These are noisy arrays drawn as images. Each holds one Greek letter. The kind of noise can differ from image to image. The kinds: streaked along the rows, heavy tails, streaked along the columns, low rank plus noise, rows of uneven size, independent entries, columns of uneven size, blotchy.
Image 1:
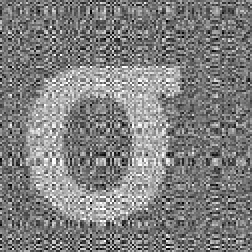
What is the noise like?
low rank plus noise
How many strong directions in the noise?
one
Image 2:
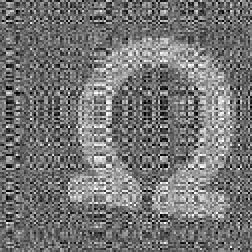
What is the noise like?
low rank plus noise
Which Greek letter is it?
omega
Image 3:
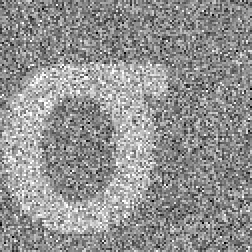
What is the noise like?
independent entries
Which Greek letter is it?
sigma
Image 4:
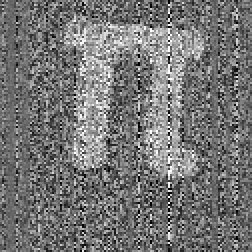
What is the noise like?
columns of uneven size
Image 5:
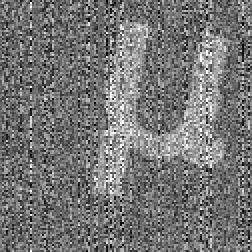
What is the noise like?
columns of uneven size
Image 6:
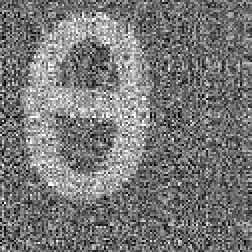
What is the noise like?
low rank plus noise
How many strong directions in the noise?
five to eight
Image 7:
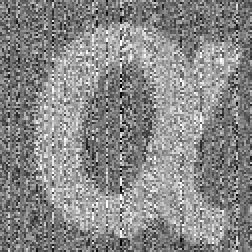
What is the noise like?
columns of uneven size
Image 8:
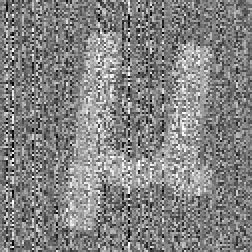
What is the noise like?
columns of uneven size
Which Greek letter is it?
mu
